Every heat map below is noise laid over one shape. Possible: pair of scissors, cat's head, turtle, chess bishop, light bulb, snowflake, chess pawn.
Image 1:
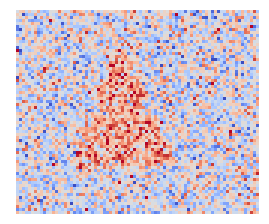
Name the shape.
chess pawn
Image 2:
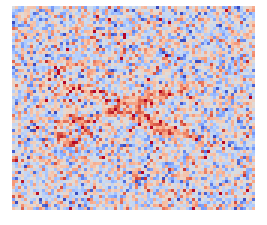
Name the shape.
pair of scissors
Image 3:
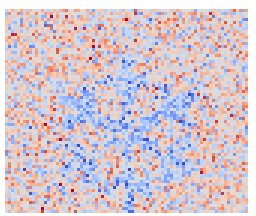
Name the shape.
snowflake
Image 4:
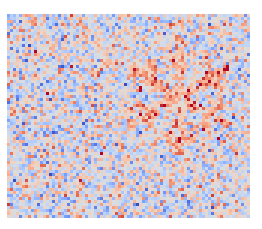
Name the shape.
snowflake
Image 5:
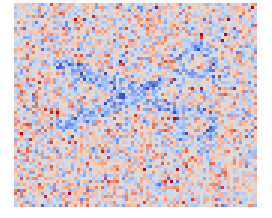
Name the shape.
pair of scissors
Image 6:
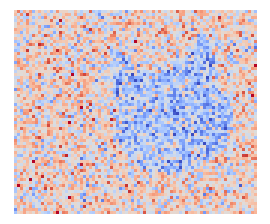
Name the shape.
cat's head
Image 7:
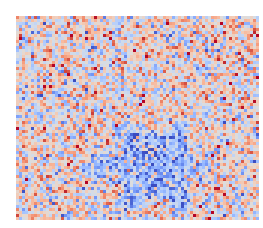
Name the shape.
turtle
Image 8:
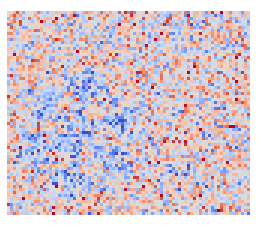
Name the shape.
snowflake
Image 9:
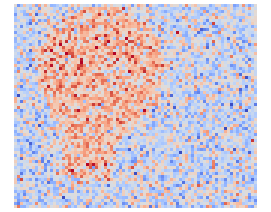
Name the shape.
light bulb
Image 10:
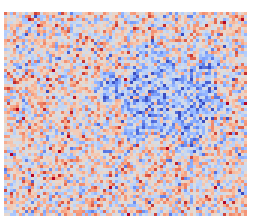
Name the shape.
turtle
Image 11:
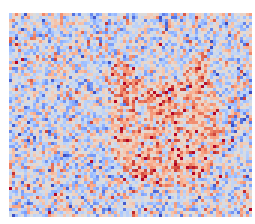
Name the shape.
cat's head
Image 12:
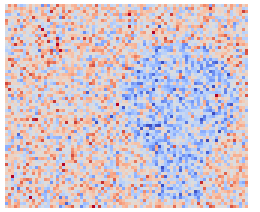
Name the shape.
light bulb
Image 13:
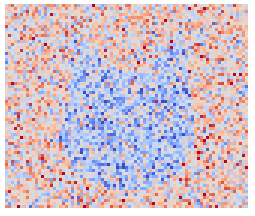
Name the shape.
cat's head
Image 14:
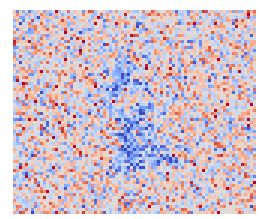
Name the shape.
chess bishop
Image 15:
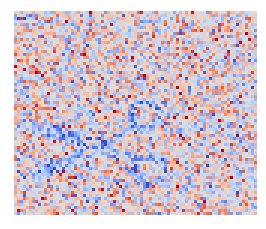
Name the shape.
pair of scissors
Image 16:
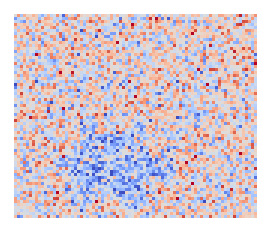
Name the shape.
turtle
